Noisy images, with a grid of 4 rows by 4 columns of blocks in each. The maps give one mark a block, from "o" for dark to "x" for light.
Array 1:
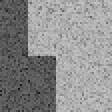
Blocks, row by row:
o x x x
o x x x
o o x x
o o x x
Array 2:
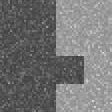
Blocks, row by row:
o o x x
o o x x
o o o x
o o x x
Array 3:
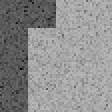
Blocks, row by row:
o o x x
o x x x
o x x x
o x x x
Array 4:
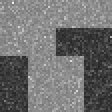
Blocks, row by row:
x x x x
x x o o
o x x o
o x x o
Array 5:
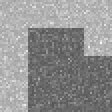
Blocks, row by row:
x x x x
x o o x
x o o o
x o o o
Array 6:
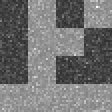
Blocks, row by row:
o x o x
o x x o
o x o o
x x x x
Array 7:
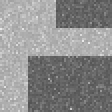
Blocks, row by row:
x x o o
x x x x
x o o o
x o o o
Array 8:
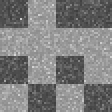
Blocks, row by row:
o x o o
x x x x
o x o x
x o x o
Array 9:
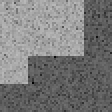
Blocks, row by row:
x x x o
x x x o
x o o o
o o o o
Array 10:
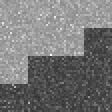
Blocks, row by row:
x x x x
x x x o
x o o o
o o o o
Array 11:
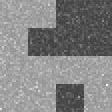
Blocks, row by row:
x x o o
x o o o
x x x x
x x o x
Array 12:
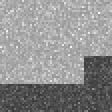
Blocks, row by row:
x x x x
x x x x
x x x o
o o o o
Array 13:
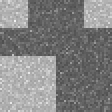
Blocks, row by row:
x o o x
o o o o
x x o o
x x o o
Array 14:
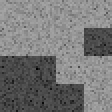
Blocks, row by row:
x x x x
x x x o
o o x x
o o o x
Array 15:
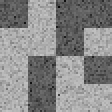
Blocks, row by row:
o x o o
x x o x
x o x o
x o x x
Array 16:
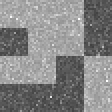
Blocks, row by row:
x x x o
o x x o
x x o x
o o o x
